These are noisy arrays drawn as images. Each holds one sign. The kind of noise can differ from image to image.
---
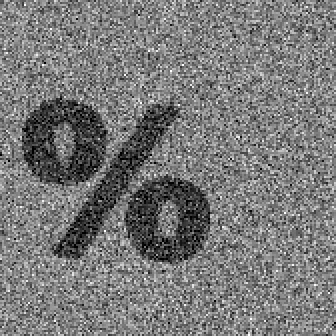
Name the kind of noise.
independent entries
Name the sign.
percent sign
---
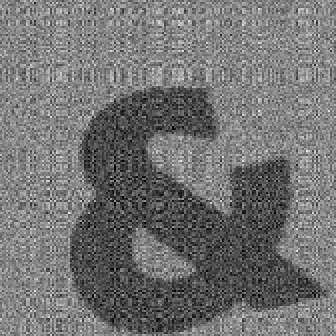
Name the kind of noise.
low rank plus noise
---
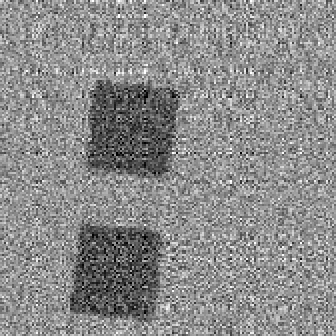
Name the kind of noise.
low rank plus noise
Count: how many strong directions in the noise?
three or four
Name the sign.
colon
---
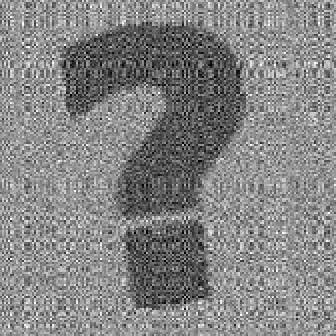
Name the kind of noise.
low rank plus noise
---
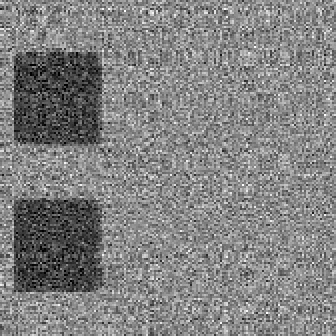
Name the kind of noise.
low rank plus noise
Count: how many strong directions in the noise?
three or four
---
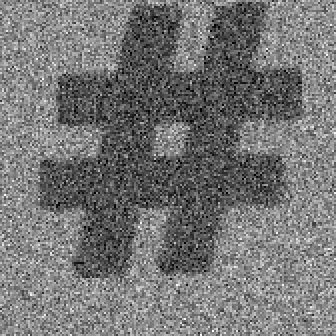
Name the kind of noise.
independent entries
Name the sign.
hash sign
